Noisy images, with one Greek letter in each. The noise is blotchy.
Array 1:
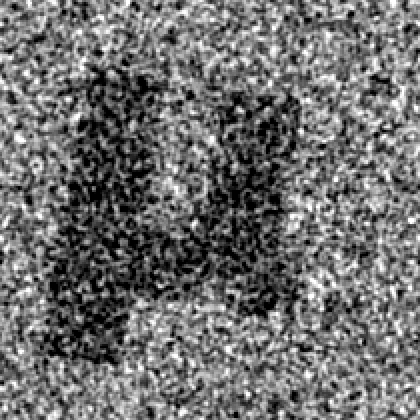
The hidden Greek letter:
mu
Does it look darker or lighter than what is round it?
darker
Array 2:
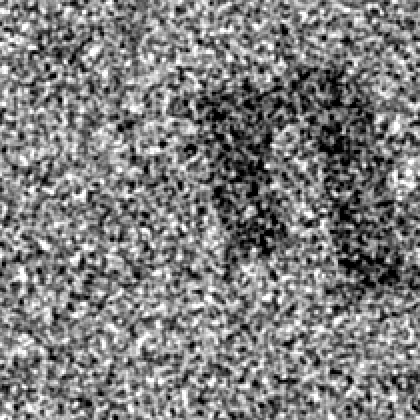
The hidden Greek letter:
eta
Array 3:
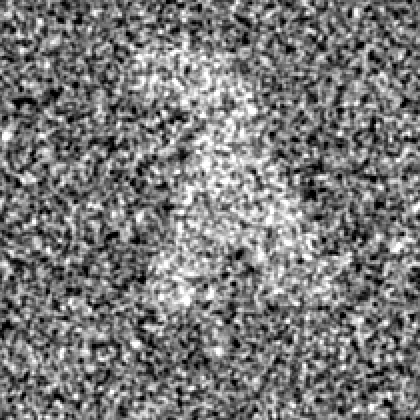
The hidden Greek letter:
lambda
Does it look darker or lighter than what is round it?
lighter
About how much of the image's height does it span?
two thirds
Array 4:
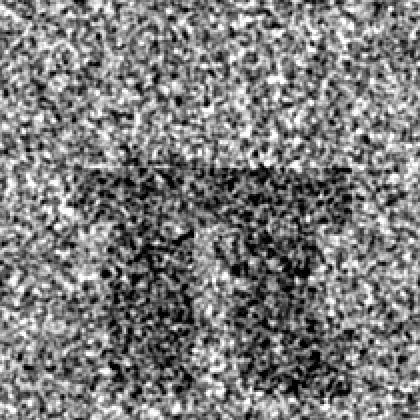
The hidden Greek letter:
pi
